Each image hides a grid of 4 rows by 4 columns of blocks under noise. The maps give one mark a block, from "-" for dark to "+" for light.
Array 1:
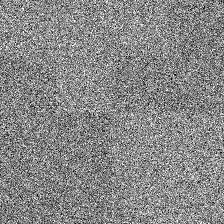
+++-
-+--
--++
--++
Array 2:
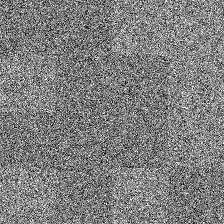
--++
+--+
---+
+-+-
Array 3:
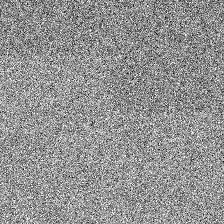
----
++--
++++
++++
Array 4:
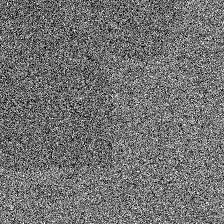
---+
--++
--++
++++
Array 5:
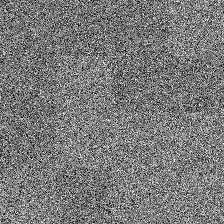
---+
-+--
-+++
+-++
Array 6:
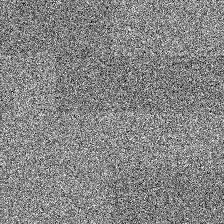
--++
+---
++++
++--
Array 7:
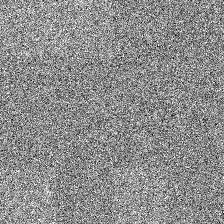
++--
----
----
+-+-
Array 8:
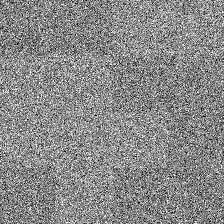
--++
++--
+++-
-+--
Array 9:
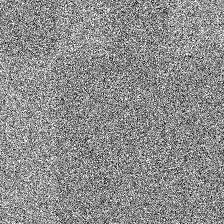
-+-+
+---
+---
+---
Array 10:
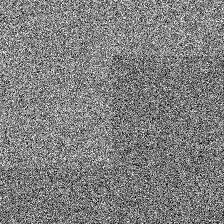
++++
++--
++--
----
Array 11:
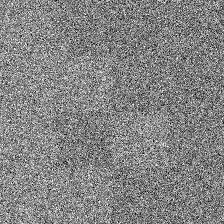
+---
++--
+-+-
++--
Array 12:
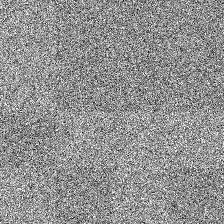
+---
+---
-+++
+-+-
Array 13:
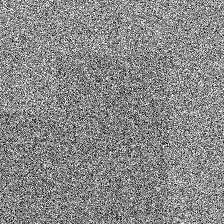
++++
+--+
---+
---+
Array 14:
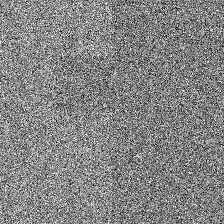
++--
+---
++--
++--
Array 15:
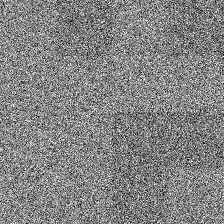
+-+-
++++
++--
++-+
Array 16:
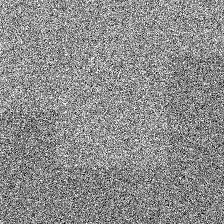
++++
+++-
-++-
----
